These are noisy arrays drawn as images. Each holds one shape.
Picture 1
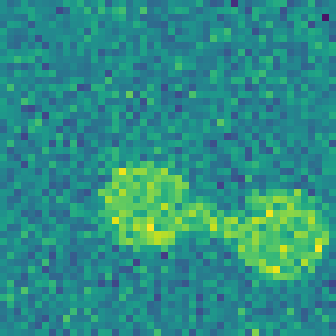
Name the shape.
dumbbell
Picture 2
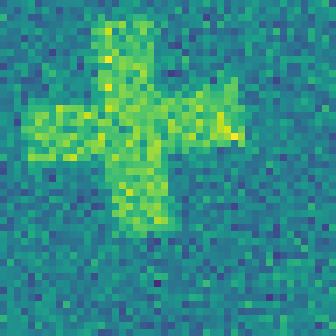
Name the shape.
cross
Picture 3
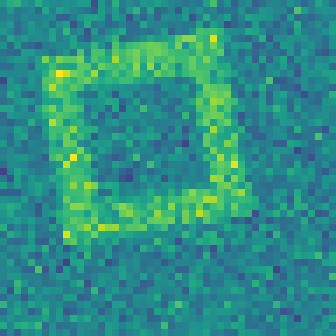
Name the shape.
square frame
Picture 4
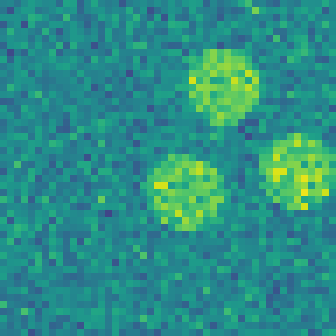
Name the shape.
three dots
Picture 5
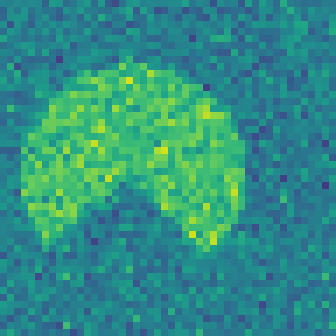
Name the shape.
disc with a wedge cut out
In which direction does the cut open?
down
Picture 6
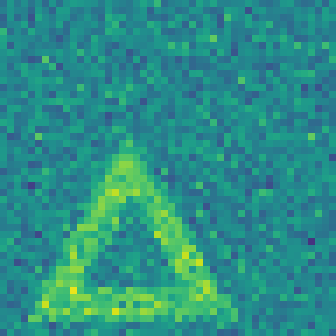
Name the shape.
triangle frame
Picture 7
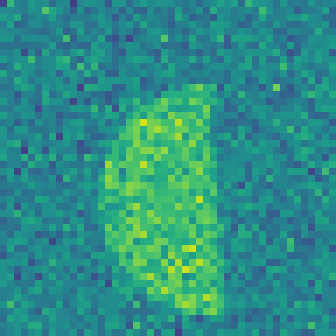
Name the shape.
half disc
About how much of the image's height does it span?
two thirds
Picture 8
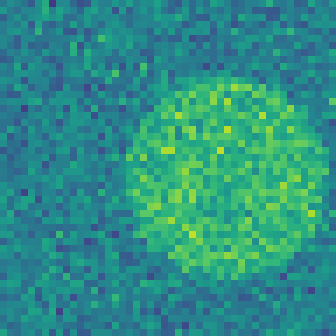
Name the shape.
disc
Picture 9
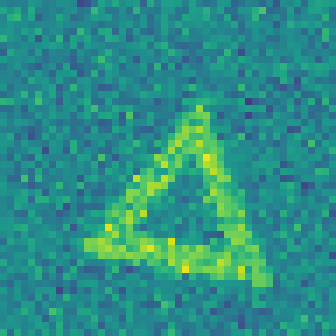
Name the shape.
triangle frame
